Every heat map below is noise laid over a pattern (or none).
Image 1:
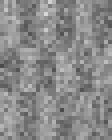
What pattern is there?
a checkerboard
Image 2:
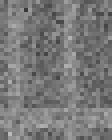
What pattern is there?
bands of rows crossing bands of columns
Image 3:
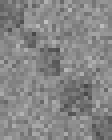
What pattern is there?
blocks along the diagonal
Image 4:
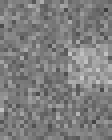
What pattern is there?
one block
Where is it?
middle right
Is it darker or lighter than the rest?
lighter
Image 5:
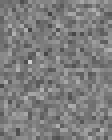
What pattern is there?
only noise
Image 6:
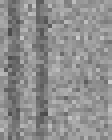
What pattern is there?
bands of columns
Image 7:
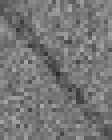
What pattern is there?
a diagonal band
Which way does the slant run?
top left to bottom right
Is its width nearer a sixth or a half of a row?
a sixth
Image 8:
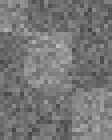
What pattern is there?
blocks along the diagonal
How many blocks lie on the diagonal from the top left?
3
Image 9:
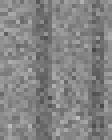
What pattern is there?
bands of columns
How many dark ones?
2
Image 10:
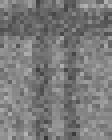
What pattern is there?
bands of rows crossing bands of columns
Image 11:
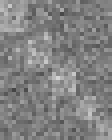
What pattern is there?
blocks along the diagonal
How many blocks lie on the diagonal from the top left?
5
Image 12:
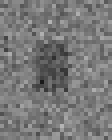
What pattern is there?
one block
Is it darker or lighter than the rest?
darker
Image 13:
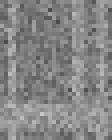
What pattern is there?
bands of rows crossing bands of columns
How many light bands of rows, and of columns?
1 and 3
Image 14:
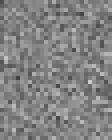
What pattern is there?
only noise
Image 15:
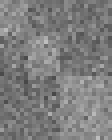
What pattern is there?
blocks along the diagonal
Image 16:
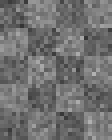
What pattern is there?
a checkerboard
